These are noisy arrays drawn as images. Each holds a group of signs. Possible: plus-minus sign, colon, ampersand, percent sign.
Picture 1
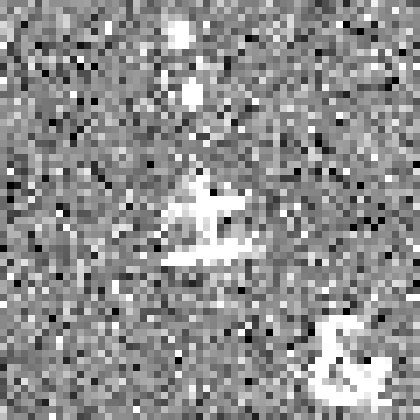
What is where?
top middle: colon; centre: plus-minus sign; bottom right: ampersand
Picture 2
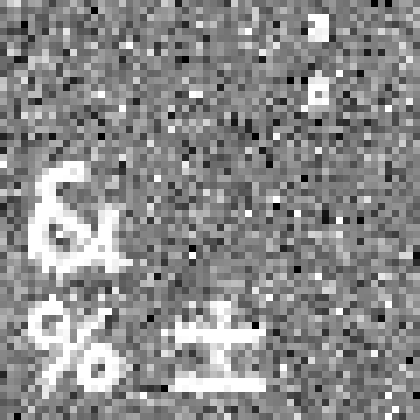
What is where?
top right: colon; middle left: ampersand; bottom left: percent sign; bottom middle: plus-minus sign
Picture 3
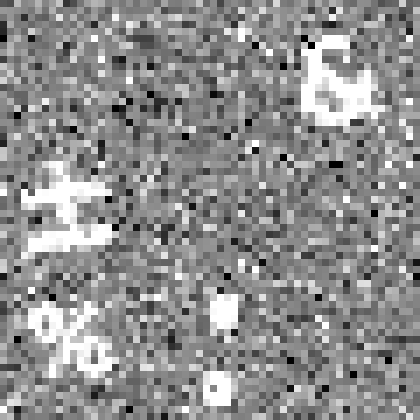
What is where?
top right: ampersand; middle left: plus-minus sign; bottom left: percent sign; bottom middle: colon
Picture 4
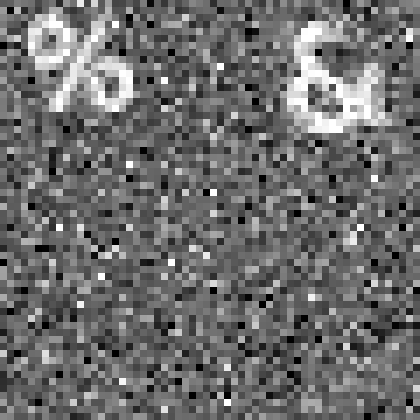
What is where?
top left: percent sign; top right: ampersand
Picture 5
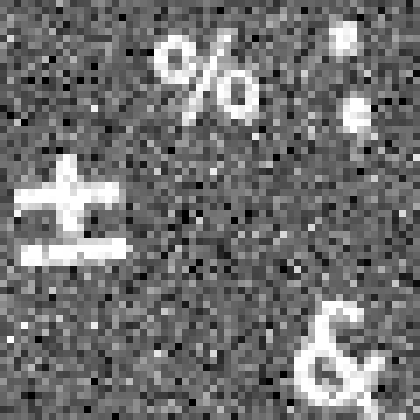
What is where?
top middle: percent sign; top right: colon; middle left: plus-minus sign; bottom right: ampersand
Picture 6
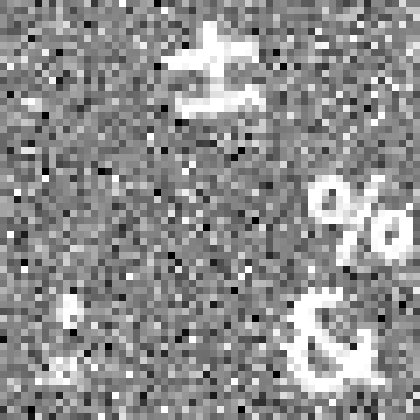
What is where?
top middle: plus-minus sign; middle right: percent sign; bottom left: colon; bottom right: ampersand
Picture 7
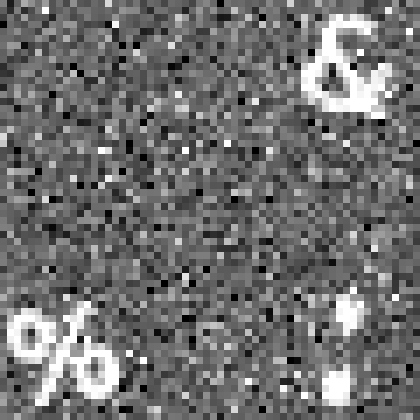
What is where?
top right: ampersand; bottom left: percent sign; bottom right: colon
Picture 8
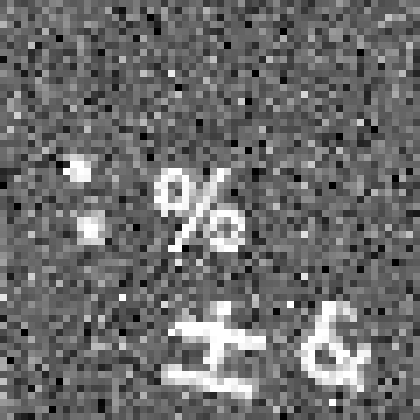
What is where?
middle left: colon; centre: percent sign; bottom middle: plus-minus sign; bottom right: ampersand
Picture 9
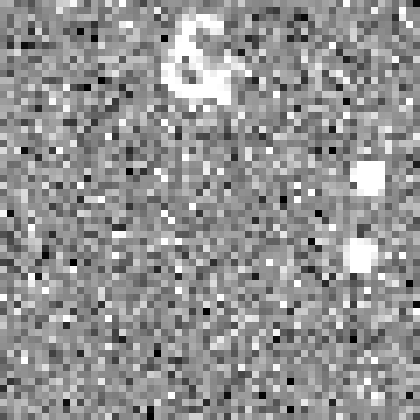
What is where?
top middle: ampersand; middle right: colon
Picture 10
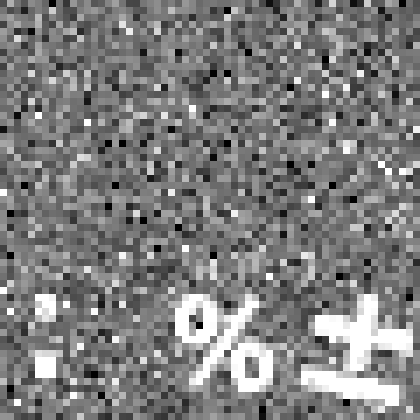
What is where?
bottom left: colon; bottom middle: percent sign; bottom right: plus-minus sign
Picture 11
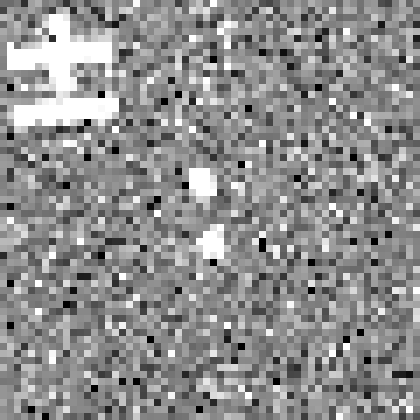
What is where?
top left: plus-minus sign; centre: colon
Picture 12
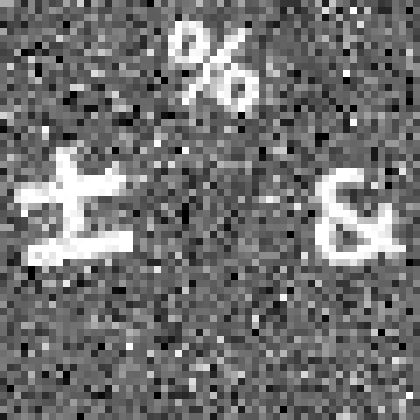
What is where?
top middle: percent sign; middle left: plus-minus sign; middle right: ampersand
